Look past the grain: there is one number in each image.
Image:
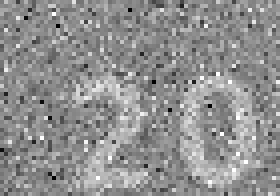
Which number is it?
20
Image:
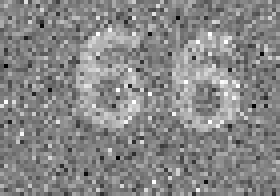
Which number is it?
66
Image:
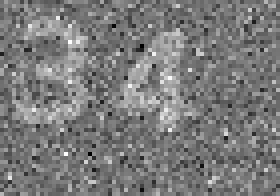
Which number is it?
34
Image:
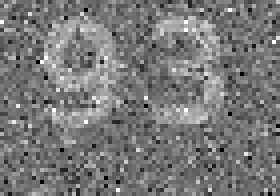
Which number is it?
93
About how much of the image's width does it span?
two thirds
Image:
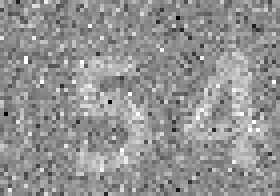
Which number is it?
54
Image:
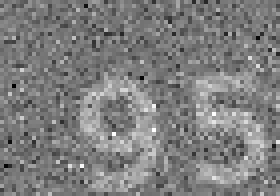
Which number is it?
95
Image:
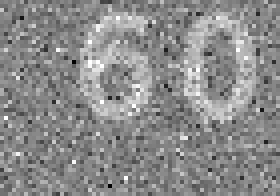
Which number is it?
60
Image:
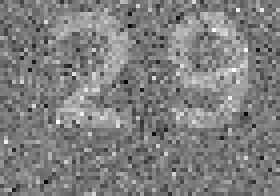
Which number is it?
29
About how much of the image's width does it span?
two thirds
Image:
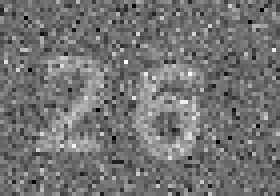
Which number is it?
26
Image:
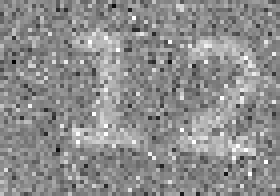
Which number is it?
12
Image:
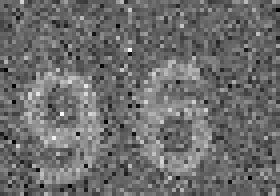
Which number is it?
96
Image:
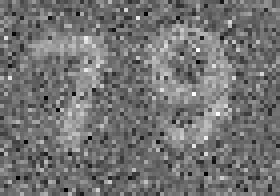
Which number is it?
79
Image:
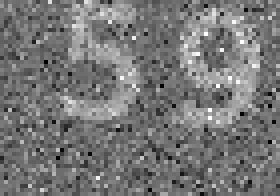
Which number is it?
59
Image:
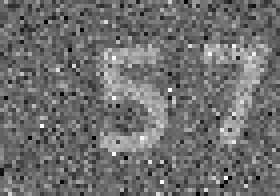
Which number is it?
57
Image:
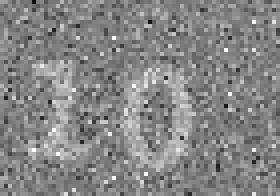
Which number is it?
10
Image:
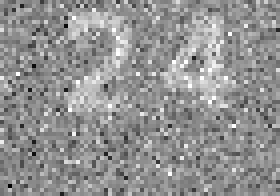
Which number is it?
24
